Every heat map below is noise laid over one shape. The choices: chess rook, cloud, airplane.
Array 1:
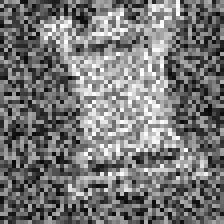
chess rook
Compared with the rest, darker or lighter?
lighter
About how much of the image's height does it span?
nearly all
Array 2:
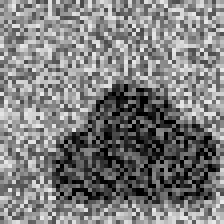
cloud
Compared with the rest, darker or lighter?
darker
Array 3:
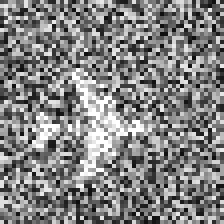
airplane
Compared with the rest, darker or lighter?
lighter
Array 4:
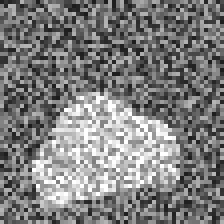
cloud
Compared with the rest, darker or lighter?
lighter
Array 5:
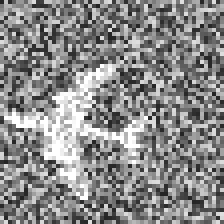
airplane
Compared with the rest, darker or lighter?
lighter
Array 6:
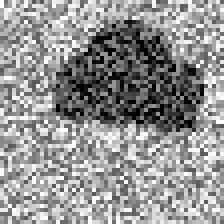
cloud
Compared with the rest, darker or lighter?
darker
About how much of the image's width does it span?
two thirds
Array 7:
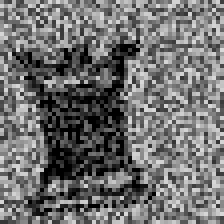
chess rook
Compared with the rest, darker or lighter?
darker
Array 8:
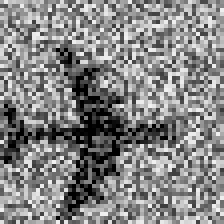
airplane
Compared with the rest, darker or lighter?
darker
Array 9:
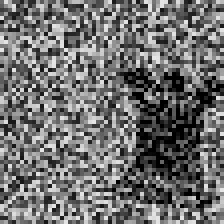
chess rook
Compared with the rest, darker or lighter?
darker
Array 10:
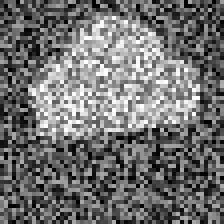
cloud
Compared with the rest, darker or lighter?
lighter
